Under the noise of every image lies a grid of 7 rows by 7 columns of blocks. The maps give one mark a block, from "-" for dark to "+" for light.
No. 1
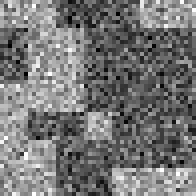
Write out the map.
+ + - - - + +
- + + - - - -
- + + - - - -
+ + + - - - -
+ - - + - - -
+ + - - - - -
+ + - - + + +
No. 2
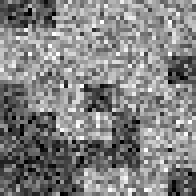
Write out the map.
- - + + + + +
+ + + + + + +
+ + + + + + -
- + + - + + +
- - + + - + +
- - - - - + +
- - - + + + -
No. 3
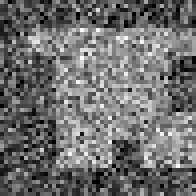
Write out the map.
- - - - - - -
- + + + + + +
- - + + + + -
- - + + + + -
- - + + + + +
- - + + - + +
- - - - - - -
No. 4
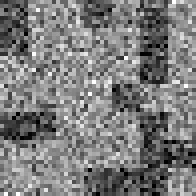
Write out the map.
- + + - + - +
- + + + + - +
+ + + + + - +
+ + + + - + +
- - + + + - +
+ + + + + - -
+ + + - - - +
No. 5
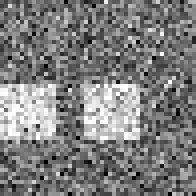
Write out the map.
- - - - - - -
- - - - - - -
- - - - - - -
+ + - + + - -
+ + - + + - -
- - - - - - -
- - - - - - -
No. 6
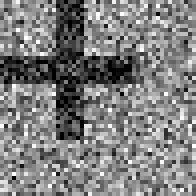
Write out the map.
+ + - + + + +
+ + - + + + +
- - - - - + +
+ + - + + + +
+ + - + + + +
+ + + + + + +
+ + + + + + +
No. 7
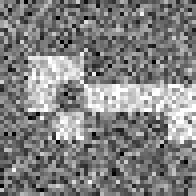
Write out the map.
- - - - - - -
- - - - - - -
- + + - - - -
- + - + + + +
- - + - - - +
- - - - - - -
- - - - - - -
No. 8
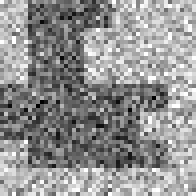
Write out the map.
+ - - - + + +
+ - - + + + +
+ - - + + + +
- - - - - - +
- - - - - + +
+ - - - - - +
+ + + + + + +
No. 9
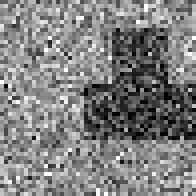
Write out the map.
+ + + + + + +
+ + + + - - +
+ + + + - - +
+ + + - - - -
+ + + - - - -
+ + + + + + +
+ + + + + + +
